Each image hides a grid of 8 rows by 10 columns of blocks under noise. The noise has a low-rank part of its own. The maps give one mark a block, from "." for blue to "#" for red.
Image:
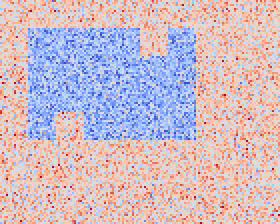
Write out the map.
# # # # # # # # # #
# . . . . # . # # #
# . . . . . . # # #
# . . . . . . # # #
# . # . . . . # # #
# # # # # # # # # #
# # # # # # # # # #
# # # # # # # # # #
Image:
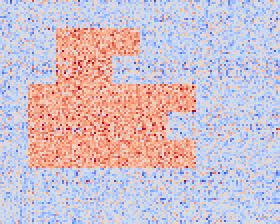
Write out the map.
. . . . . . . . . .
. . # # # . . . . .
. . # # . . . . . .
. # # # # # # . . .
. # # # # # . . . .
. # # # # # # . . .
. . . . . . . . . .
. . . . . . . . . .
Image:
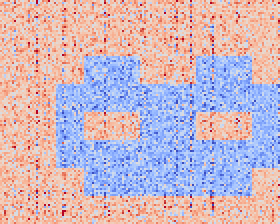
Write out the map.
# # # # # # # # # #
# # # # # # # # # #
# # # . . # # . . #
# # . . . . . . . .
# # . # # . . # # .
# # . . . . . . . .
# # # . . . . . . #
# # # # # # # # # #
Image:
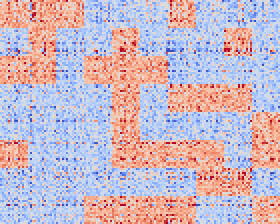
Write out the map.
# # # . . . # . . .
. # . . # . . . # .
# # . # # # . . . .
. . . . # . # # # .
. . . . # . . . . #
# . . . # # # # . #
. . . . . . . # # .
. . . # # # # . . #
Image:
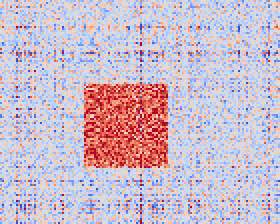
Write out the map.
. . . . . . . . . .
. . . . . . . . . .
. . . . . . . . . .
. . . # # # . . . .
. . . # # # . . . .
. . . # # # . . . .
. . . . . . . . . .
. . . . . . . . . .
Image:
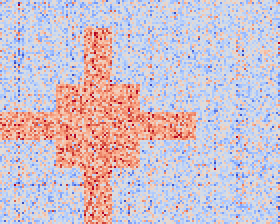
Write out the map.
. . . . . . . . . .
. . . # . . . . . .
. . . # . . . . . .
. . # # # . . . . .
# # # # # # # . . .
. . # # # . . . . .
. . . # . . . . . .
. . . # . . . . . .
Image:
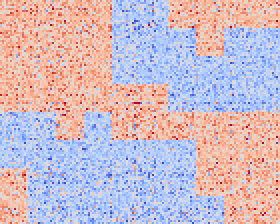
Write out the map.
# # # # . . # # # #
# # # # . . . # . .
# # # # . . . . . .
# # # # # # . . . .
. . # . # # # # # #
. . . . . . . # # #
# . . . . . . # # #
# . . . . . . . # #
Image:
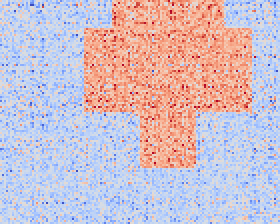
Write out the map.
. . . . # # # # . .
. . . # # # # # # .
. . . # # # # # # .
. . . # # # # # # .
. . . . . # # . . .
. . . . . # # . . .
. . . . . . . . . .
. . . . . . . . . .
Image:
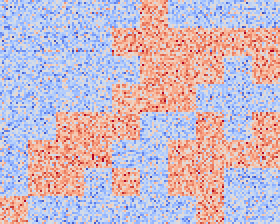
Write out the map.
. . . . . # . . . .
. . . . # # # # # #
. . . . . # # # . #
. . . . # # # . . .
. . # # # . . # . #
. # # # . . # # # #
. # # . # . # # . .
# . . . . . . # . .
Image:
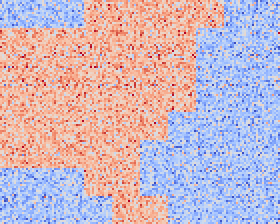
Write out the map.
. . . # # # # # . .
# # # # # # # . . .
# # # # # # # . . .
# # # # # # # . . .
# # # # # # . . . .
# # # # # . . . . .
. . . # # . . . . .
. . . . # # . . . .
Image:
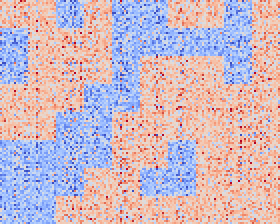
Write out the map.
# # . # . . # # . #
. # # # . . . . . #
. # # # . # # # . #
# # # . . # # # # #
# # . . # # # # # #
. . . . # # . # # #
. . . # # . . # # #
. . # # # # # # # #
